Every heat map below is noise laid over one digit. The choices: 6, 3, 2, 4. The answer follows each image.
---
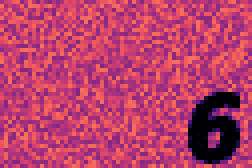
6
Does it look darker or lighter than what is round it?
darker
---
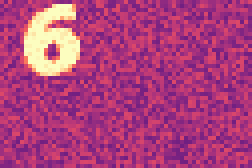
6
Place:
top left
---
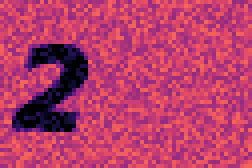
2
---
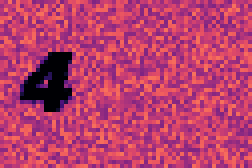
4
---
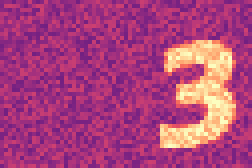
3
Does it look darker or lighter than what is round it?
lighter
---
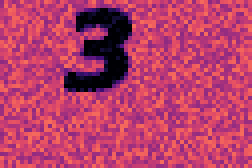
3
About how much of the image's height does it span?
half
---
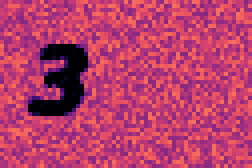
3
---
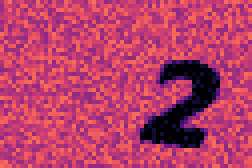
2
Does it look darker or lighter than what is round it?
darker
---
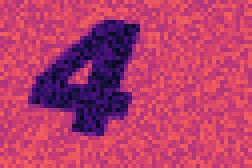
4
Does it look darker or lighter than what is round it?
darker
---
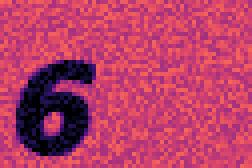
6
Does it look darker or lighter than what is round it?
darker
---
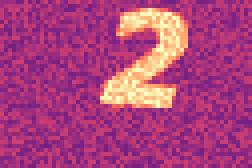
2
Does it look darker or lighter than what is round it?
lighter
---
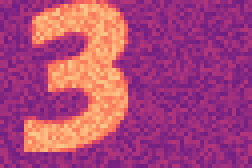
3
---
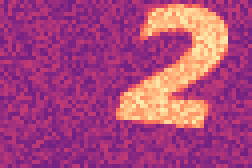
2
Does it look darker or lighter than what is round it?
lighter
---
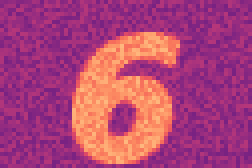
6
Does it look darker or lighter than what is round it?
lighter
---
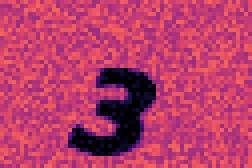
3
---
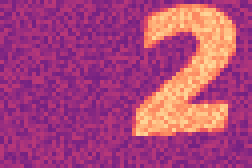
2
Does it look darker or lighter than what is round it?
lighter
